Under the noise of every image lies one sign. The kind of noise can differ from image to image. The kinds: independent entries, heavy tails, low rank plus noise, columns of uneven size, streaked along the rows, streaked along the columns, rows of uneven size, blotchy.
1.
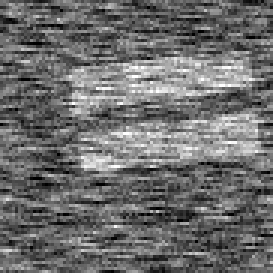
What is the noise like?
streaked along the rows
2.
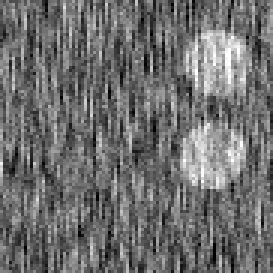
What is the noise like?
streaked along the columns
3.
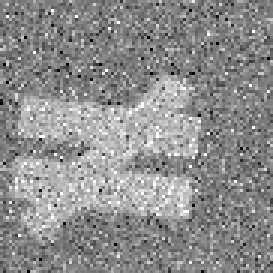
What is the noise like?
heavy tails
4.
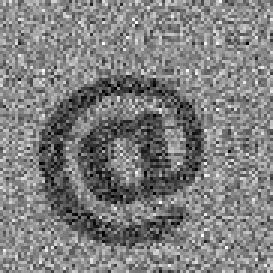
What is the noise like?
low rank plus noise
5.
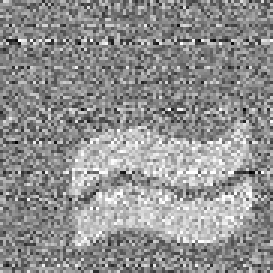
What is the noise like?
rows of uneven size
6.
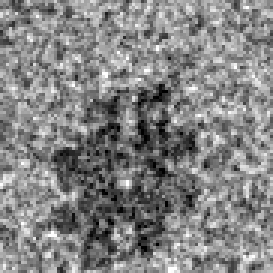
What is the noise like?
blotchy
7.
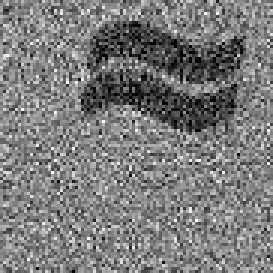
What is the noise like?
low rank plus noise
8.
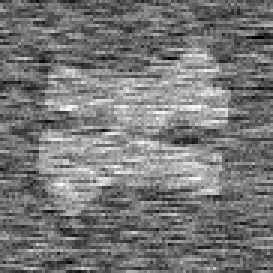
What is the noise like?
streaked along the rows
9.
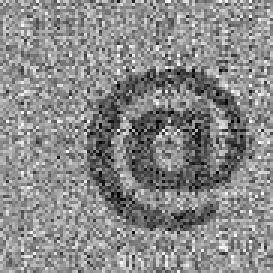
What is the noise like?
low rank plus noise
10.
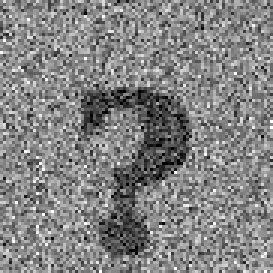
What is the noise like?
independent entries
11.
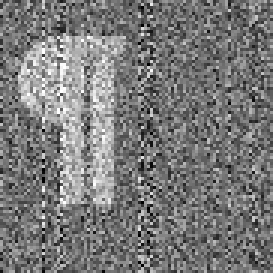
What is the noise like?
columns of uneven size
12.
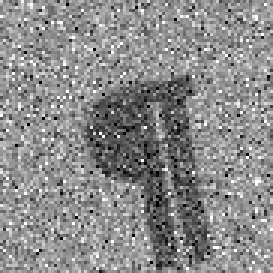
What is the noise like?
heavy tails
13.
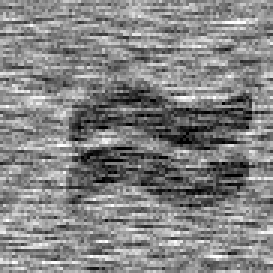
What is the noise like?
streaked along the rows
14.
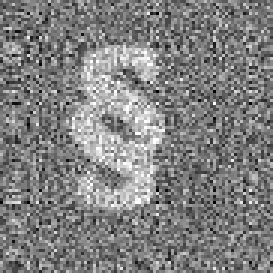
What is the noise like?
low rank plus noise
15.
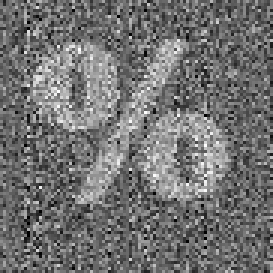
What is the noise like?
columns of uneven size
